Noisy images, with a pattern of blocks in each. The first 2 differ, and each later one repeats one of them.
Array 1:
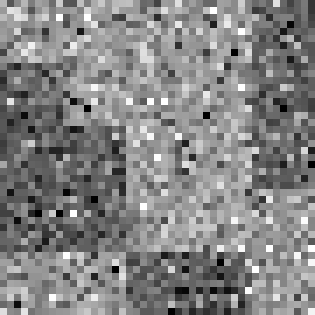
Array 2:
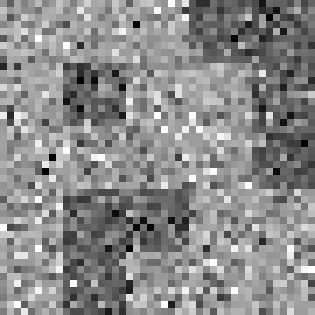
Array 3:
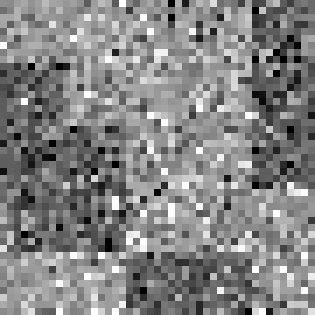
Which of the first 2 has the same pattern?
1
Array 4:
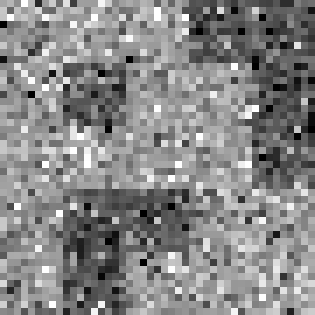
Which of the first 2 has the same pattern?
2
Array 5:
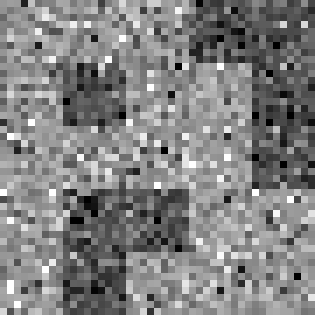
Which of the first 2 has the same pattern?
2
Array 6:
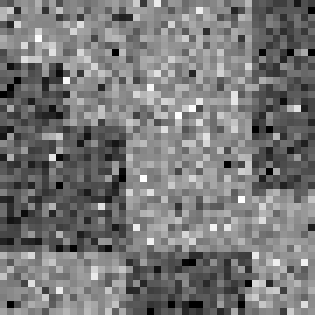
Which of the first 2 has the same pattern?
1
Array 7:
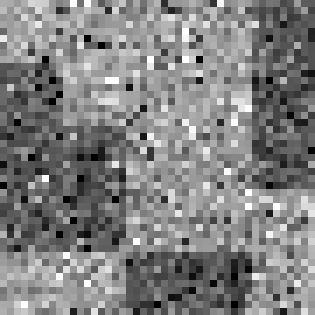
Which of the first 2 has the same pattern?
1
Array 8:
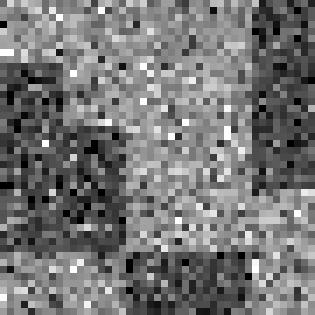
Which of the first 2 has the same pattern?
1
